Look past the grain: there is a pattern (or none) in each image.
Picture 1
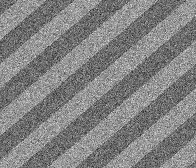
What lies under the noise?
diagonal stripes
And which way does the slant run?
bottom left to top right
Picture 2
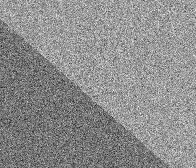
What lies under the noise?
a sharp edge
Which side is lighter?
top right
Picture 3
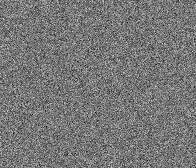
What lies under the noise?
only noise
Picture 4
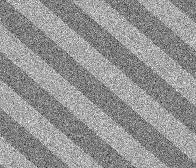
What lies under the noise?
diagonal stripes
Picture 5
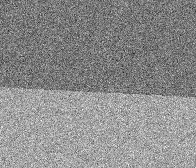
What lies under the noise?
a sharp edge
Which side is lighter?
bottom
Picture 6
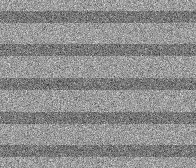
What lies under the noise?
horizontal stripes
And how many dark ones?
5
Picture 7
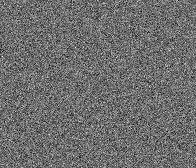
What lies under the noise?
only noise
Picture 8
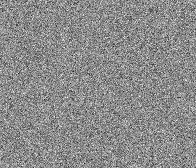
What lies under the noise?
only noise
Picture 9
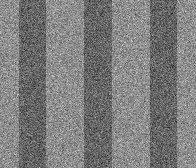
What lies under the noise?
vertical stripes
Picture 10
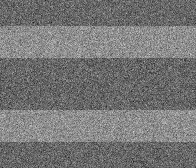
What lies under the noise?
horizontal stripes
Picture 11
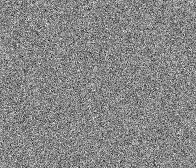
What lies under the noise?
only noise
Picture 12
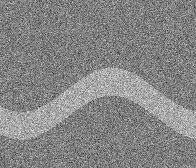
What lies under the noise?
a wavy band
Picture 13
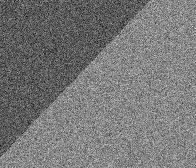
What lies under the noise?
a sharp edge
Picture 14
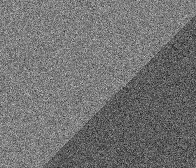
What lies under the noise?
a sharp edge
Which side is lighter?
top left
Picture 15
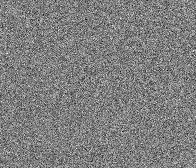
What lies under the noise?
only noise
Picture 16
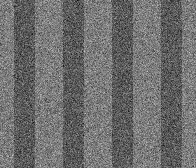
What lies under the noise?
vertical stripes
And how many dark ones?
4
